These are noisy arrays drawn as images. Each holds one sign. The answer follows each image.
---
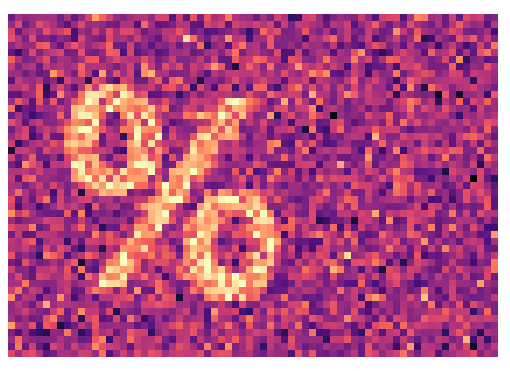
percent sign
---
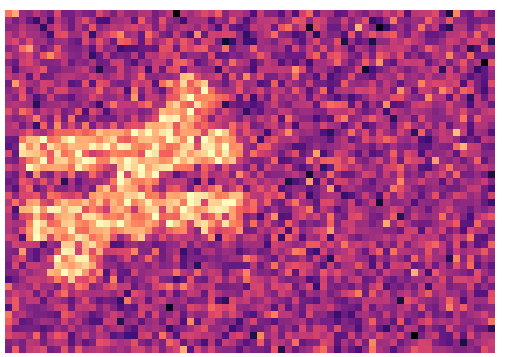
not-equal sign
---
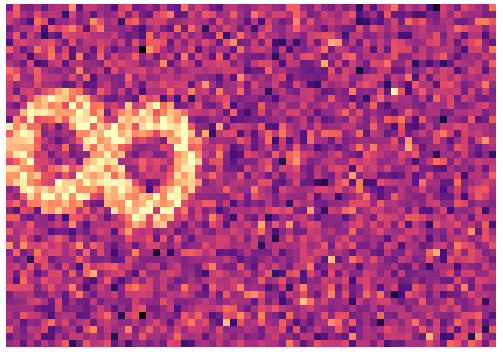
infinity sign
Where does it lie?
middle left
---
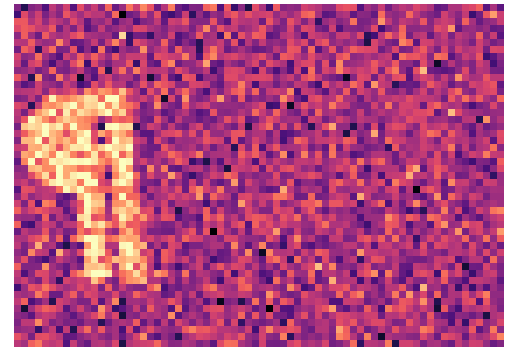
pilcrow
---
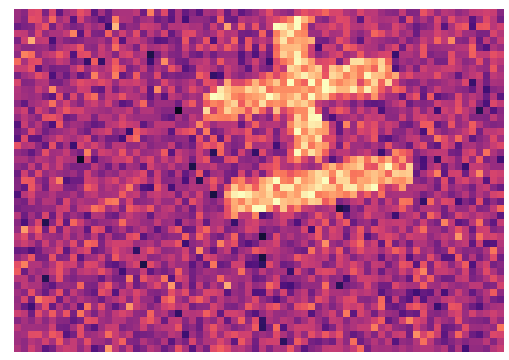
plus-minus sign
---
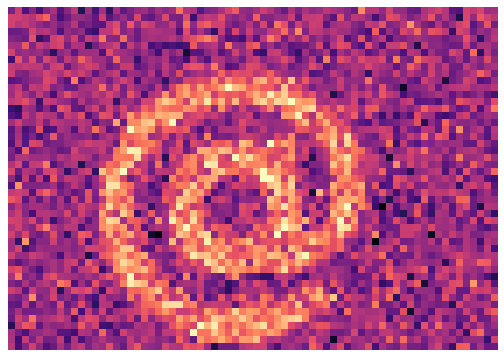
at sign
